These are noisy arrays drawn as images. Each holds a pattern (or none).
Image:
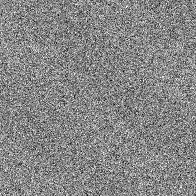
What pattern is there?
diagonal stripes
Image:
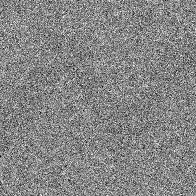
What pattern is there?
a wavy band
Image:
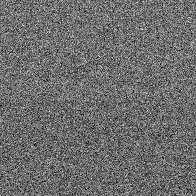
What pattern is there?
a sharp edge
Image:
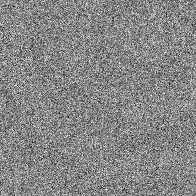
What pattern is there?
rings round one point
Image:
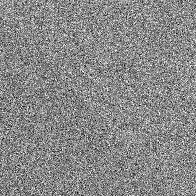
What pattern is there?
a sharp edge
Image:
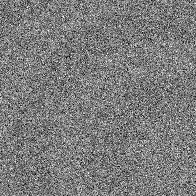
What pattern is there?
rings round one point
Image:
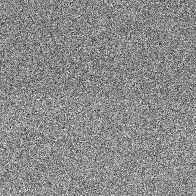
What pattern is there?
a sharp edge
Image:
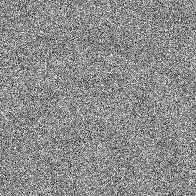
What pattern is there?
rings round one point
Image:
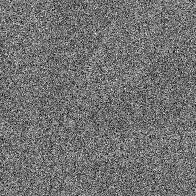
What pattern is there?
spokes from one point
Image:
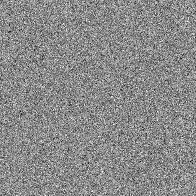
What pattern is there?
only noise
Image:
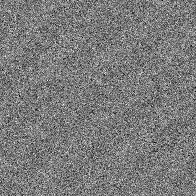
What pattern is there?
diagonal stripes
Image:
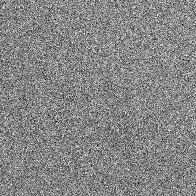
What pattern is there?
a sharp edge
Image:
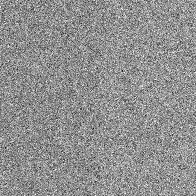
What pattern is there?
a sharp edge
